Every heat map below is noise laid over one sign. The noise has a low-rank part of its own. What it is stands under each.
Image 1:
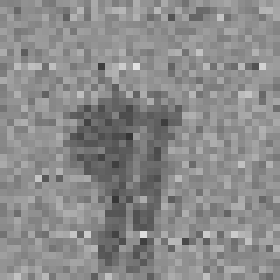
dark pilcrow
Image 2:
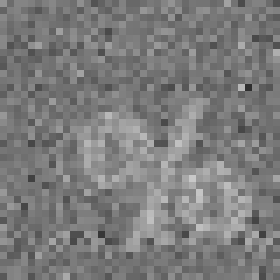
light percent sign
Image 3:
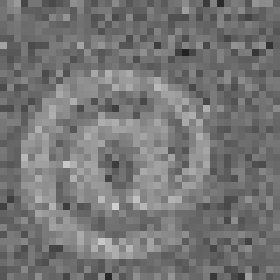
light at sign
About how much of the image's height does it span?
two thirds
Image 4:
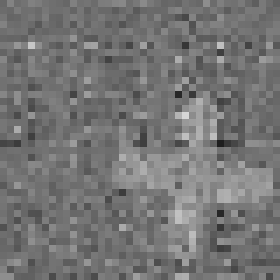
light plus sign
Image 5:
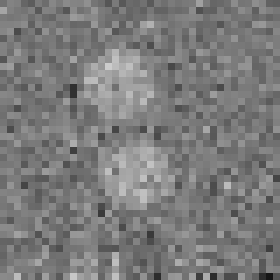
light colon
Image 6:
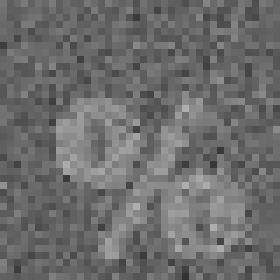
light percent sign
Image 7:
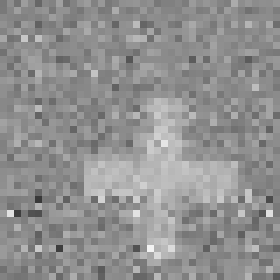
light plus sign
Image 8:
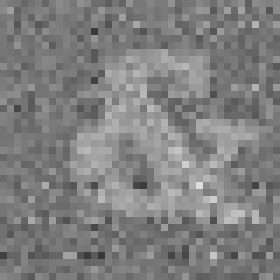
light ampersand
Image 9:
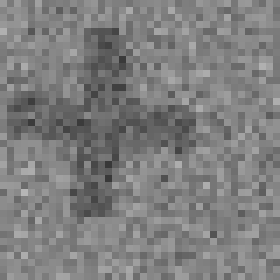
dark plus sign
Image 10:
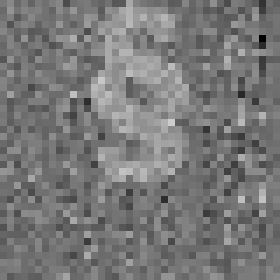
light section sign
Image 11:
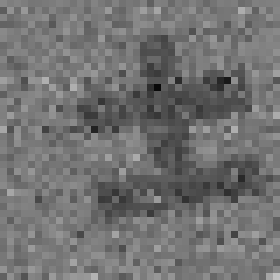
dark plus-minus sign
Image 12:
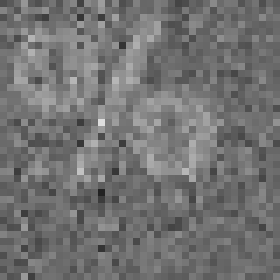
light percent sign
